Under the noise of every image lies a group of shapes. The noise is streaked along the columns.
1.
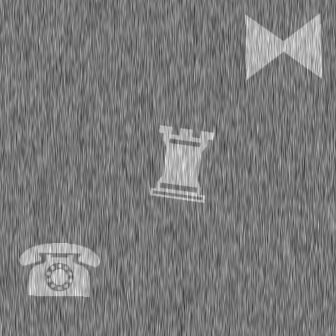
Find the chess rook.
centre
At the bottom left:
telephone
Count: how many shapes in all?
3
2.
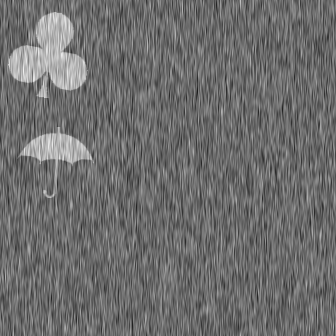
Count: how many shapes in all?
2
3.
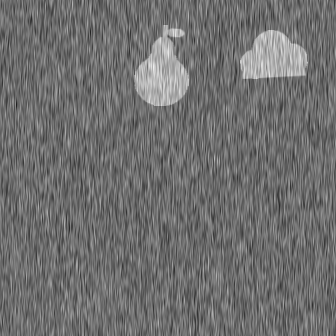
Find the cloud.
top right
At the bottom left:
nothing
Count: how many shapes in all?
2
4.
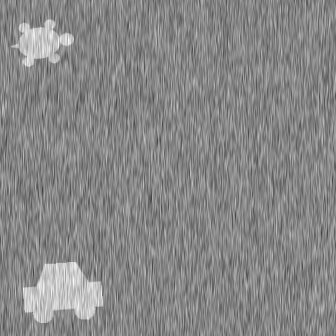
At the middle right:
nothing
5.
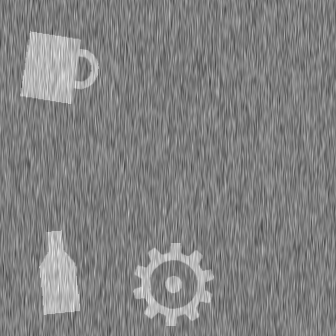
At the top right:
nothing
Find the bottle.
bottom left
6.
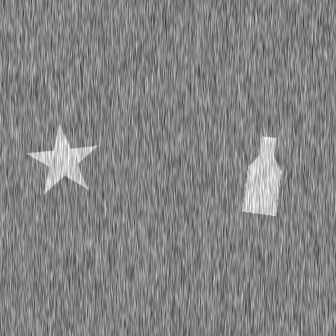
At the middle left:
star
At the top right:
nothing
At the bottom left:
nothing
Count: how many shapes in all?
2
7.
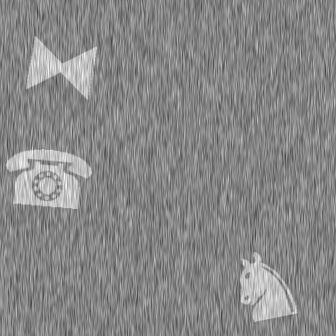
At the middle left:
telephone
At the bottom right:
chess knight
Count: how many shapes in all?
3
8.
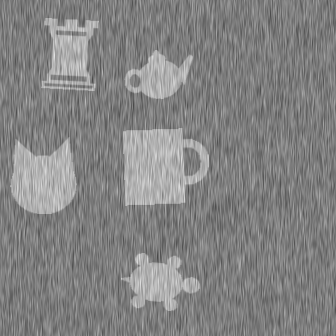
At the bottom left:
nothing
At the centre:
cup
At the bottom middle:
turtle
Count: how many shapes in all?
5
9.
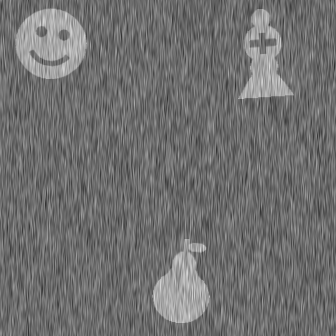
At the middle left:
nothing
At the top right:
chess bishop
